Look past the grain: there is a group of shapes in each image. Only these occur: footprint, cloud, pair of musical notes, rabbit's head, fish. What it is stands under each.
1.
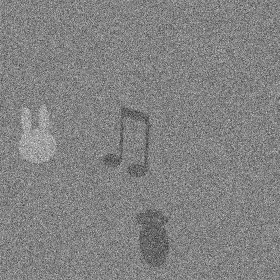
middle left: light rabbit's head; centre: dark pair of musical notes; bottom middle: dark footprint
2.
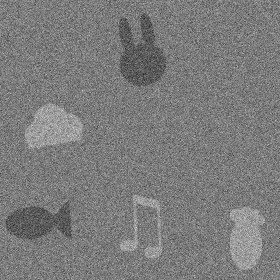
top middle: dark rabbit's head; middle left: light cloud; bottom left: dark fish; bottom middle: light pair of musical notes; bottom right: light footprint
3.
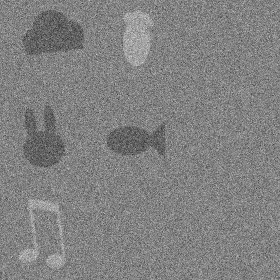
top left: dark cloud; top middle: light footprint; middle left: dark rabbit's head; centre: dark fish; bottom left: light pair of musical notes
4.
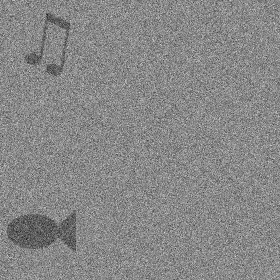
top left: dark pair of musical notes; bottom left: dark fish
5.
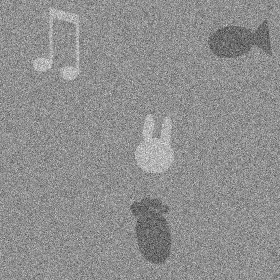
top left: light pair of musical notes; top right: dark fish; centre: light rabbit's head; bottom middle: dark footprint
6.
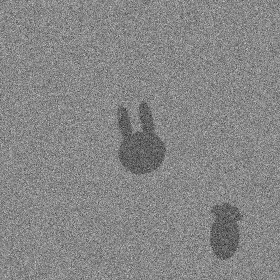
centre: dark rabbit's head; bottom right: dark footprint
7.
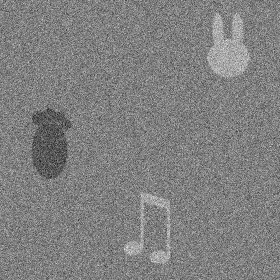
top right: light rabbit's head; middle left: dark footprint; bottom middle: light pair of musical notes
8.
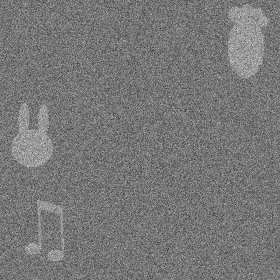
top right: light footprint; middle left: light rabbit's head; bottom left: light pair of musical notes
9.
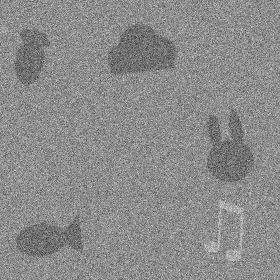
top left: dark footprint; top middle: dark cloud; middle right: dark rabbit's head; bottom left: dark fish; bottom right: light pair of musical notes
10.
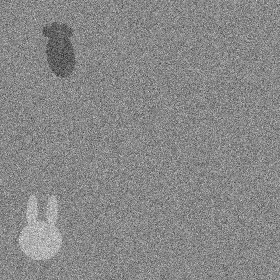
top left: dark footprint; bottom left: light rabbit's head
